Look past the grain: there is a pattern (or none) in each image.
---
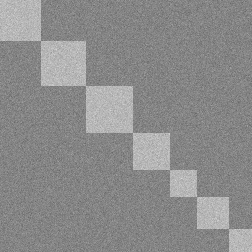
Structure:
blocks along the diagonal
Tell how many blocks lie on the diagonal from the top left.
7
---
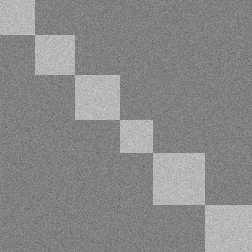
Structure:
blocks along the diagonal
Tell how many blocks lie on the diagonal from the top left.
6
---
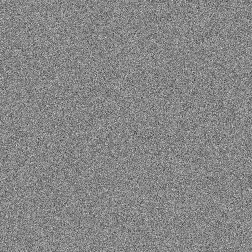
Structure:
only noise
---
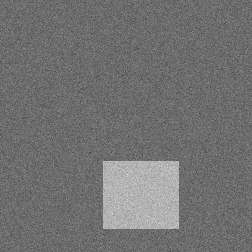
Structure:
one block
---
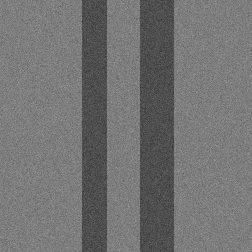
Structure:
bands of columns
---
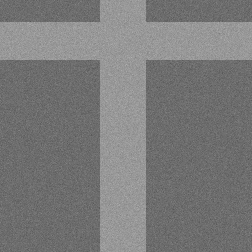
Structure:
bands of rows crossing bands of columns
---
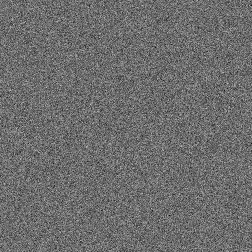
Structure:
only noise
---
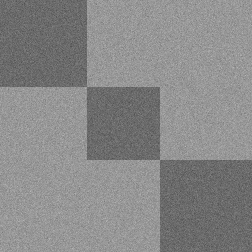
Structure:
blocks along the diagonal
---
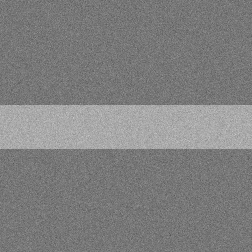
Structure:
one band of rows
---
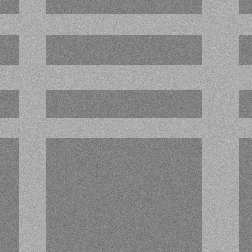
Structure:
bands of rows crossing bands of columns
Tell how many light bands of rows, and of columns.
3 and 2
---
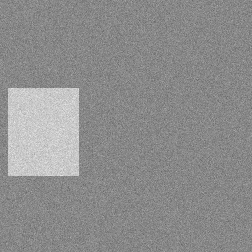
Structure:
one block
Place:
middle left
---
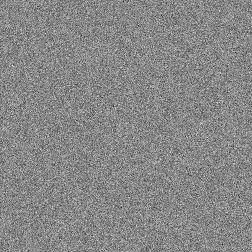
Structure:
only noise
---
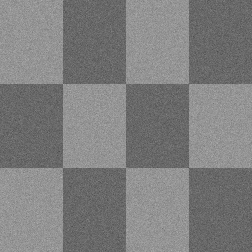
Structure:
a checkerboard
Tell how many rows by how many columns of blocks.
3 by 4
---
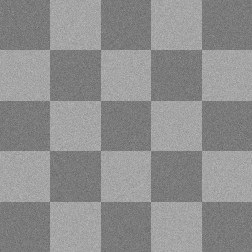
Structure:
a checkerboard
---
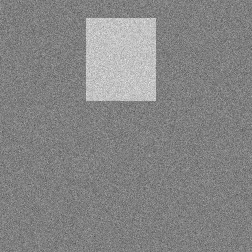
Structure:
one block
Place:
top middle
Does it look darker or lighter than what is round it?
lighter
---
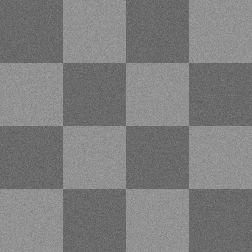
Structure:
a checkerboard
